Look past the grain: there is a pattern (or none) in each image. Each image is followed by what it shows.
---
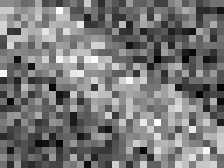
a diagonal band
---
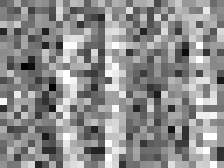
bands of columns
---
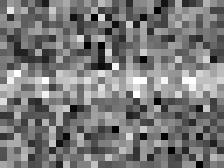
one band of rows
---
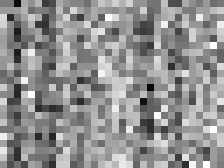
bands of columns
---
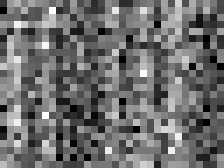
bands of columns
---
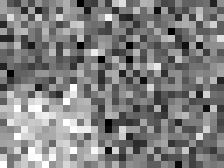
one block
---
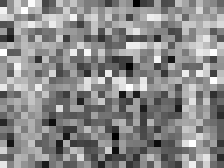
bands of rows crossing bands of columns
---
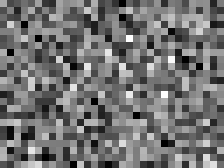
only noise
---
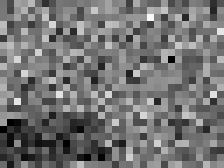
one block
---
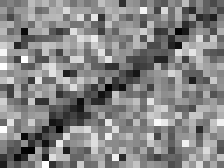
a diagonal band
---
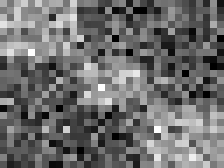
blocks along the diagonal
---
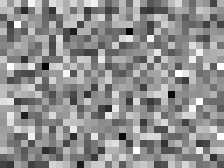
only noise
